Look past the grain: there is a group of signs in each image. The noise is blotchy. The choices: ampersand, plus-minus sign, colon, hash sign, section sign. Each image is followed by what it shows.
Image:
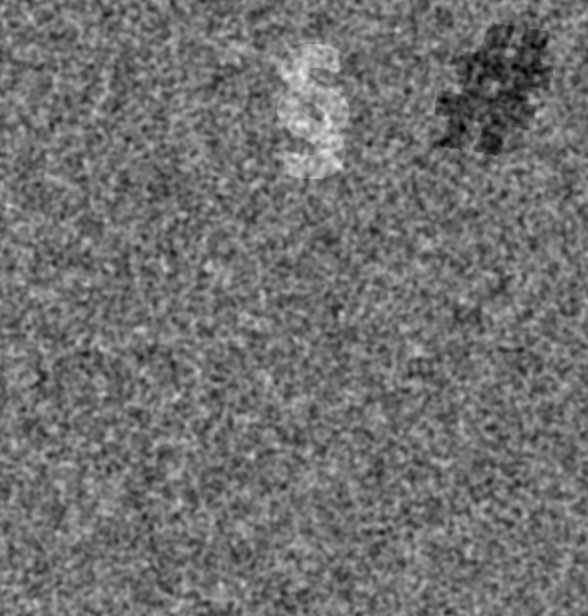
top middle: light section sign; top right: dark hash sign
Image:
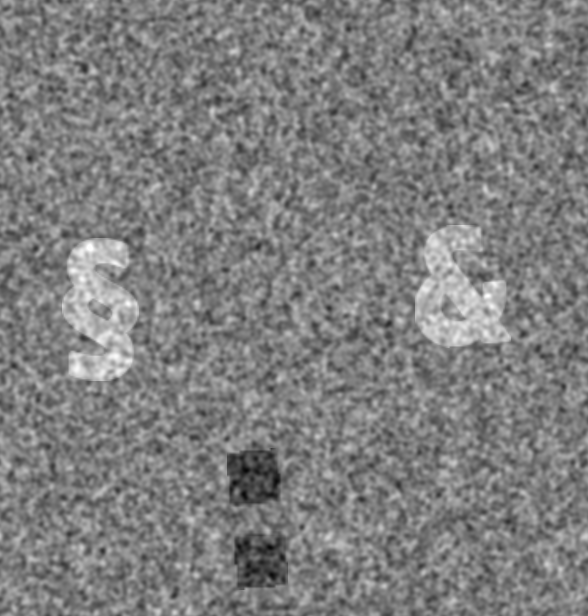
middle left: light section sign; middle right: light ampersand; bottom middle: dark colon
